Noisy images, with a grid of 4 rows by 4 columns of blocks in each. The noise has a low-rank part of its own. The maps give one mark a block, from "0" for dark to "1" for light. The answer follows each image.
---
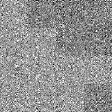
1 0 0 0
1 1 0 0
1 1 1 1
1 1 1 0
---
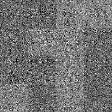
0 0 1 1
0 1 1 0
0 0 1 0
1 0 1 0
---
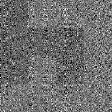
0 1 1 1
0 0 0 1
0 1 0 1
1 1 1 1
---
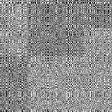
1 0 0 0
1 0 0 1
0 1 1 1
0 1 1 1
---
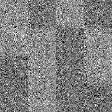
1 0 1 0
1 1 0 1
0 1 0 1
0 1 0 0
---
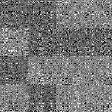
0 0 1 1
1 0 0 0
0 1 1 1
1 0 1 1
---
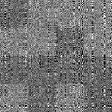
0 1 1 1
1 1 0 1
0 0 0 0
1 0 1 0
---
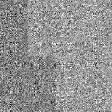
0 1 1 1
0 1 1 1
0 0 1 1
0 0 1 1
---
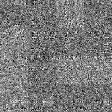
0 0 1 0
1 0 0 0
1 0 1 1
1 0 0 0
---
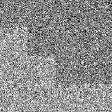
0 0 0 0
1 0 0 0
1 1 0 0
1 1 1 1
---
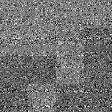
1 1 1 1
1 1 1 0
0 0 1 0
0 1 0 0
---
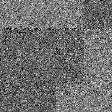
1 1 1 0
0 0 0 1
0 0 0 1
0 0 1 1
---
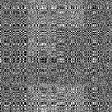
0 1 1 0
0 1 0 0
0 0 0 0
0 1 1 0
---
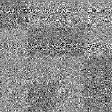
0 1 1 1
1 0 0 1
1 1 1 0
1 0 1 0
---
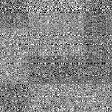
0 1 1 0
1 1 1 0
1 0 0 0
0 1 1 1
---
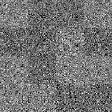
1 0 0 1
0 0 1 0
1 0 1 1
1 1 0 0
